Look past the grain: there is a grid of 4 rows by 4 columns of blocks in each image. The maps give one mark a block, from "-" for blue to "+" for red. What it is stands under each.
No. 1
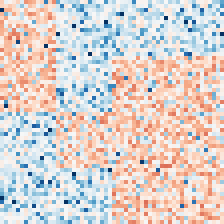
+---
+-++
-+++
--++
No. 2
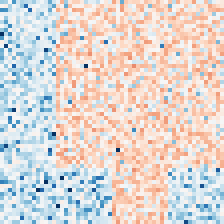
-+++
-+++
-+++
--+-
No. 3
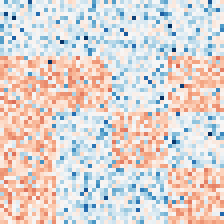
----
++-+
+-+-
+--+
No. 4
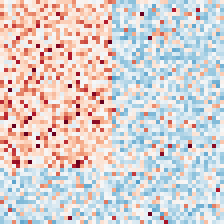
++--
++--
++--
----
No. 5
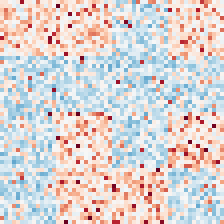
++-+
----
-+-+
-++-
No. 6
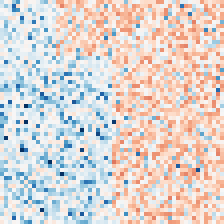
-+++
--++
--++
--++
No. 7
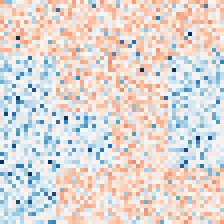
++++
-++-
--+-
-+++
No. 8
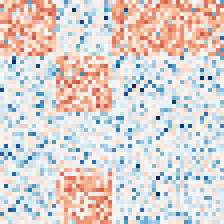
+-++
-+--
----
-+--
